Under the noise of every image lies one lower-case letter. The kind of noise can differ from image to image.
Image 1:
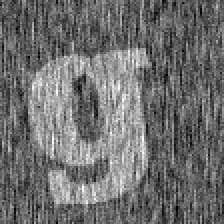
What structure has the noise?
streaked along the columns
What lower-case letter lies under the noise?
g
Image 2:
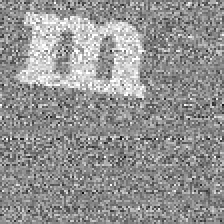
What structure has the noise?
rows of uneven size
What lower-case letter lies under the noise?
m
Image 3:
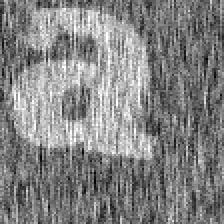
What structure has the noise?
streaked along the columns
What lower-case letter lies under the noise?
a
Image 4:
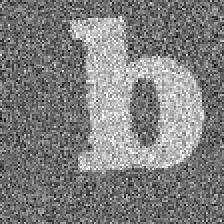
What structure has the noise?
low rank plus noise
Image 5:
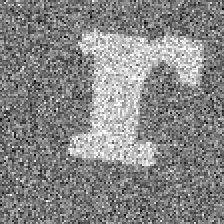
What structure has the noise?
independent entries
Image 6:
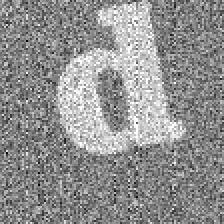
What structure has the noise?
columns of uneven size
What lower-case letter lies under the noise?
d
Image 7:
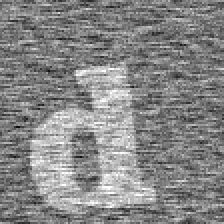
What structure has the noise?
streaked along the rows
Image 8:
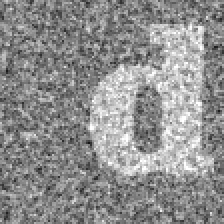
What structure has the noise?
blotchy
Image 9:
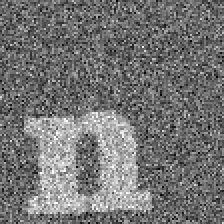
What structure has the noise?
independent entries
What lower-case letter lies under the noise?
n
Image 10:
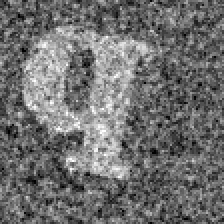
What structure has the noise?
blotchy
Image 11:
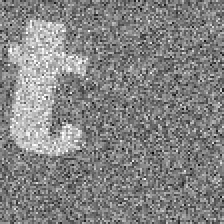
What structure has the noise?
independent entries
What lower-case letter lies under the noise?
t
